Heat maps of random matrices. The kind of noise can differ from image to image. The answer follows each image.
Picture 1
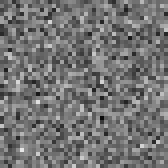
independent entries
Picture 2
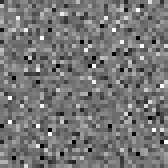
heavy tails
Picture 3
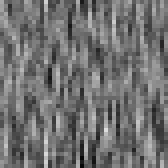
streaked along the columns
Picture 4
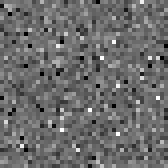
heavy tails
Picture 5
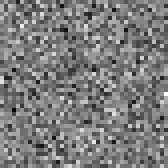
independent entries
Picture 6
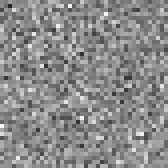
independent entries
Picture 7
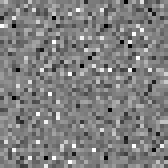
heavy tails
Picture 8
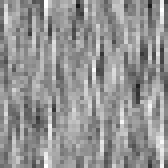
streaked along the columns
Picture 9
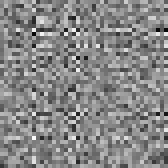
low rank plus noise
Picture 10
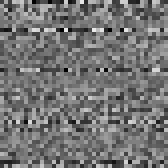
rows of uneven size
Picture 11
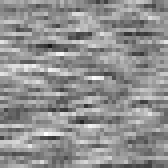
streaked along the rows
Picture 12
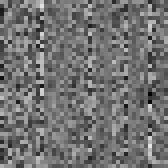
columns of uneven size
